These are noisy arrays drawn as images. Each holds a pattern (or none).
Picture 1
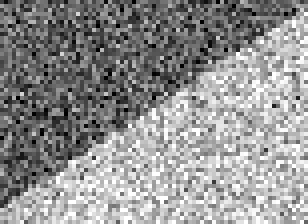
a sharp edge
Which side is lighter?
bottom right
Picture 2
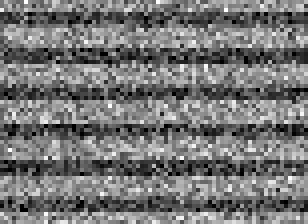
horizontal stripes
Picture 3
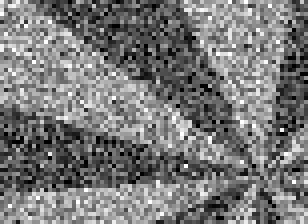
spokes from one point
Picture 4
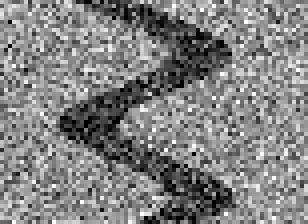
a wavy band
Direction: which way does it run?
top to bottom
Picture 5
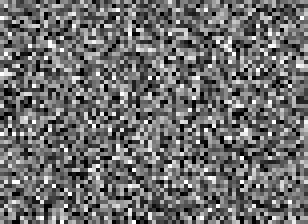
only noise
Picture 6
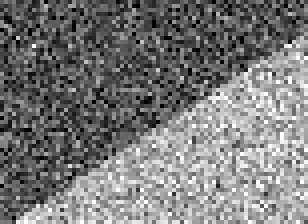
a sharp edge
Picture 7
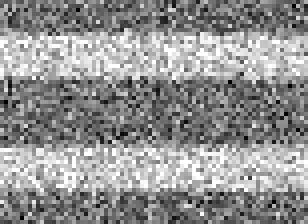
horizontal stripes
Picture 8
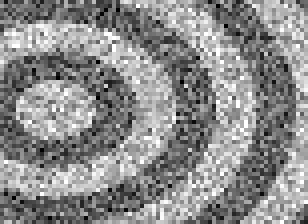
rings round one point
